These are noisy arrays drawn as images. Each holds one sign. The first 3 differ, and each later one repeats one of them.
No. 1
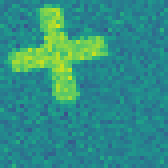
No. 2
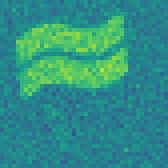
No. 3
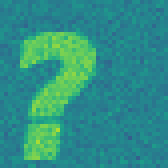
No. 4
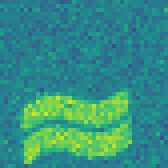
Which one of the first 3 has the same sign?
2
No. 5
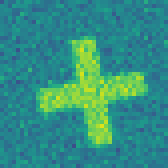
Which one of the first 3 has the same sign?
1
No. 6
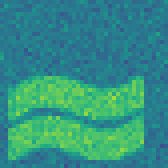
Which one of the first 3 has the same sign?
2
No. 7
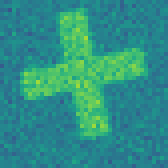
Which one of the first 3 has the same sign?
1
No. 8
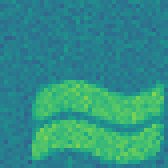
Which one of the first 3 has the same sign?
2
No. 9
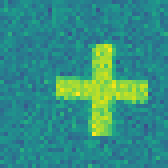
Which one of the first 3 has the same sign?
1
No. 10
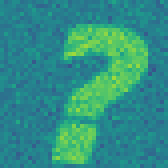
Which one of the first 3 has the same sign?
3
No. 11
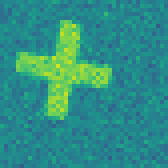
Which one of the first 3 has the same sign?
1
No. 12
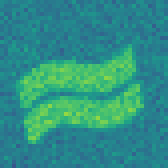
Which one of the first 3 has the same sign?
2
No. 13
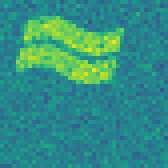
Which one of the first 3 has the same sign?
2
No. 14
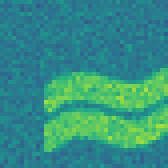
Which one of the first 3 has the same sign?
2
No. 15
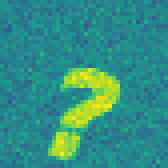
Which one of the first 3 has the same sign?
3
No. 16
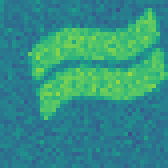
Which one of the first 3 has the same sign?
2
